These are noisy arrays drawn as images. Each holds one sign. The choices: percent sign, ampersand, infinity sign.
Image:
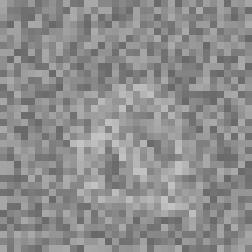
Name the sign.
ampersand
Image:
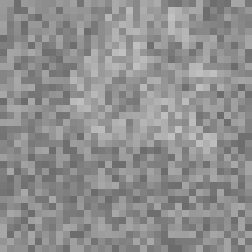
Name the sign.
ampersand
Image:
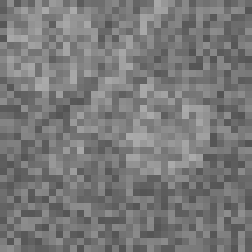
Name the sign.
percent sign
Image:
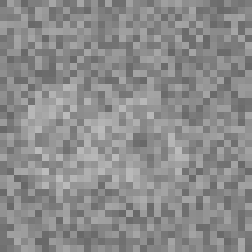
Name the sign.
infinity sign
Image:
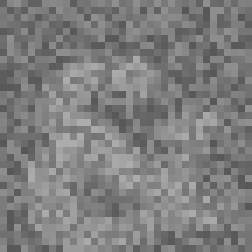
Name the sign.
ampersand
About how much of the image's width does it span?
nearly all
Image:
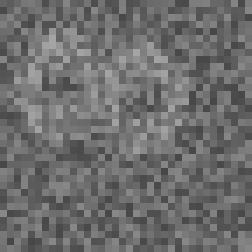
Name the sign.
infinity sign
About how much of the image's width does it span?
two thirds
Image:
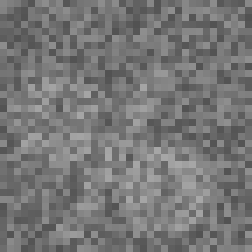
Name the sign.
percent sign
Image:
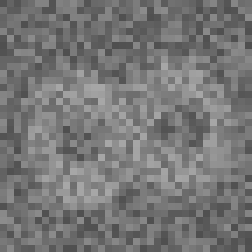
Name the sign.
infinity sign
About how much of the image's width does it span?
nearly all
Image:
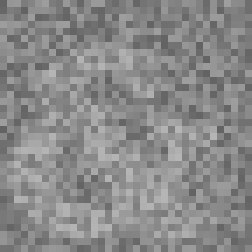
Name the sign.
ampersand
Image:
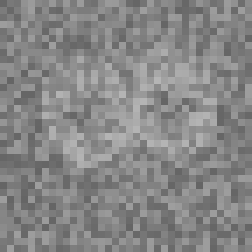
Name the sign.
infinity sign
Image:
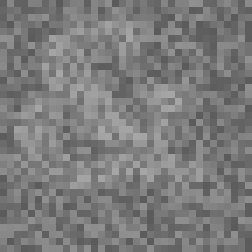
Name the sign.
ampersand
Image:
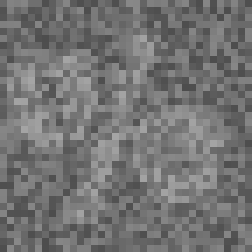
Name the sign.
percent sign
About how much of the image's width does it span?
nearly all
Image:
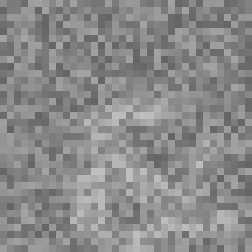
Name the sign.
ampersand
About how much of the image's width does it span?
two thirds
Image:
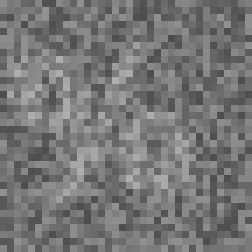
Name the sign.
percent sign
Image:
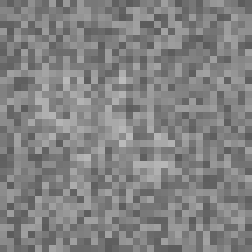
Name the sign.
percent sign
